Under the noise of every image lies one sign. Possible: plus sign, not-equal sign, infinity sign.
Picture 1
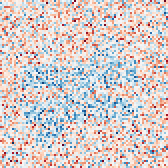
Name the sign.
not-equal sign
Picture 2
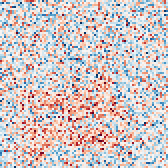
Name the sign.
not-equal sign
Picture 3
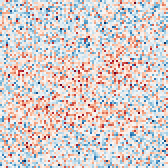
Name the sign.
not-equal sign
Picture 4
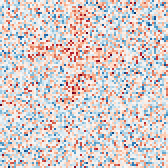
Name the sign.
plus sign
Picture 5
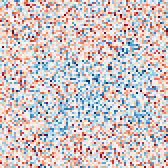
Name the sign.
not-equal sign
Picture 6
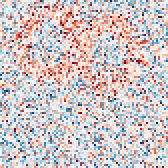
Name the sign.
infinity sign
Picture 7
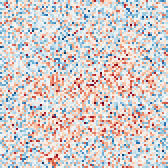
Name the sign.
not-equal sign
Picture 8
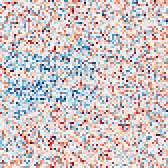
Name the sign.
not-equal sign
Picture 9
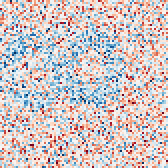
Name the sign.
infinity sign
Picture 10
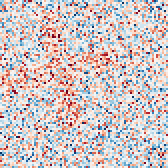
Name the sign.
plus sign
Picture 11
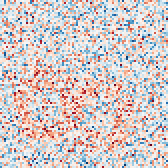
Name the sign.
infinity sign
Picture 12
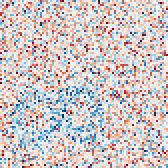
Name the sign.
infinity sign
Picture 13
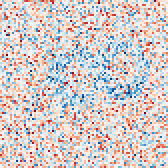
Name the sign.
infinity sign
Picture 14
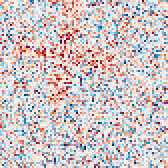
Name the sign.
plus sign
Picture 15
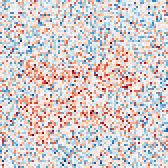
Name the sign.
not-equal sign
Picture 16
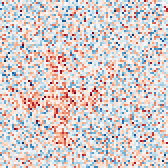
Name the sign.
plus sign
